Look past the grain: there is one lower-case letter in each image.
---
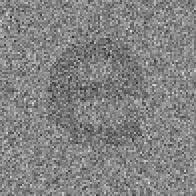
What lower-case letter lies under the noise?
e
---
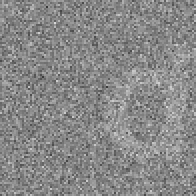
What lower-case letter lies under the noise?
d
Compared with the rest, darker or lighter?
lighter
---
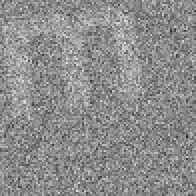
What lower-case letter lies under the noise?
m
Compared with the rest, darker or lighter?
lighter
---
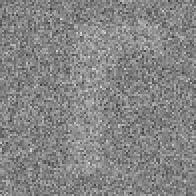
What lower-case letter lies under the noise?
r
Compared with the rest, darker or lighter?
lighter
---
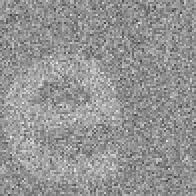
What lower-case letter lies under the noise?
e
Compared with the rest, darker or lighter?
lighter
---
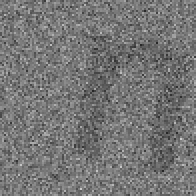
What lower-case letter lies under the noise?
n
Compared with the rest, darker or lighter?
darker
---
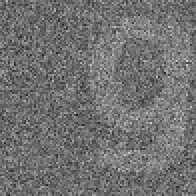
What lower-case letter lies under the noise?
g
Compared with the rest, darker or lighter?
lighter
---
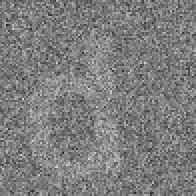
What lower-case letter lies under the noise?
d
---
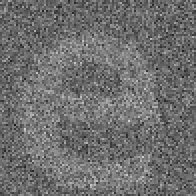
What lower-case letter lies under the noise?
e
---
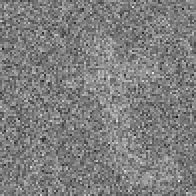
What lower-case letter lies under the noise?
t
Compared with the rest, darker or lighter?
lighter
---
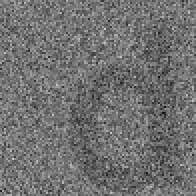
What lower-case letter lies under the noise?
d
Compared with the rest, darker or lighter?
darker
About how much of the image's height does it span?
nearly all
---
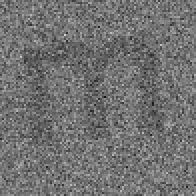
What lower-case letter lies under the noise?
m
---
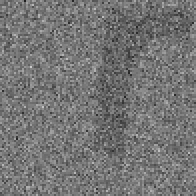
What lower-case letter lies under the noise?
r
